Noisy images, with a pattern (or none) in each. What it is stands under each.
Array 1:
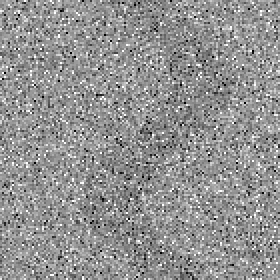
a wavy band
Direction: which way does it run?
top to bottom
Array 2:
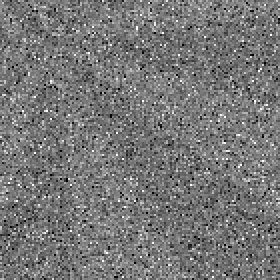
spokes from one point
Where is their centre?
top left
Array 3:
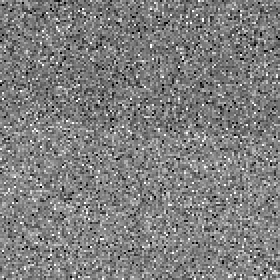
a sharp edge
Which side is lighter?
bottom
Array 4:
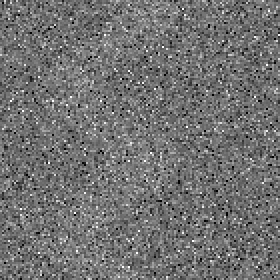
a wavy band
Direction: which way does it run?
top to bottom
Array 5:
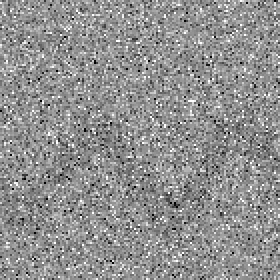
a wavy band
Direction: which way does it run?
left to right
